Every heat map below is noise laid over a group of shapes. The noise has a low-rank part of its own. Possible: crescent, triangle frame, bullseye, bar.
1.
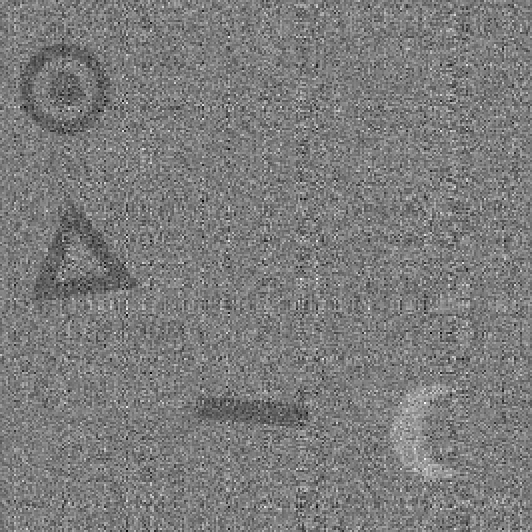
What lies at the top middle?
nothing
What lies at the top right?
nothing
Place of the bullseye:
top left
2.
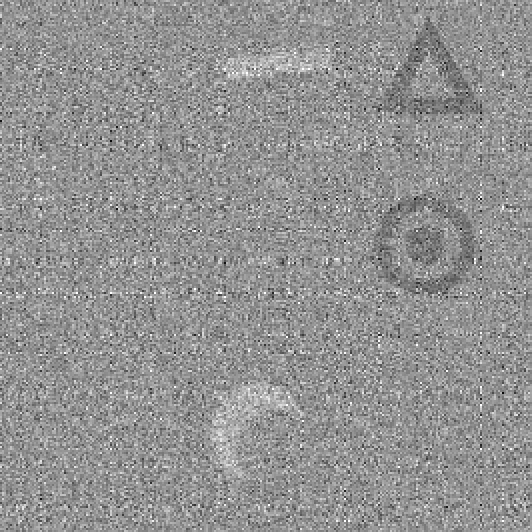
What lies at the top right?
triangle frame
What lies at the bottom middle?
crescent
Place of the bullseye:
middle right
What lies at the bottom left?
nothing
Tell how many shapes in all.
4
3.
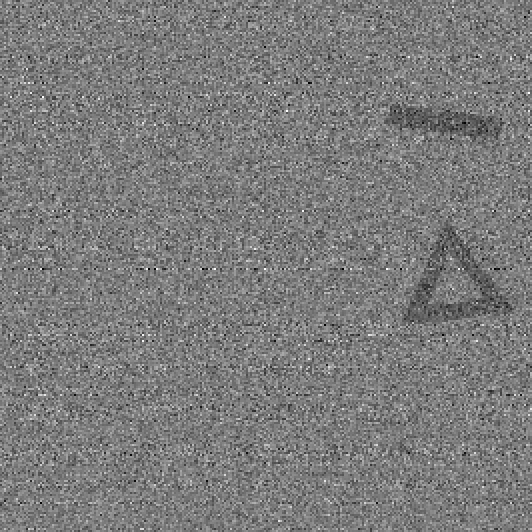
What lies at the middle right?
triangle frame
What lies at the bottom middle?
nothing
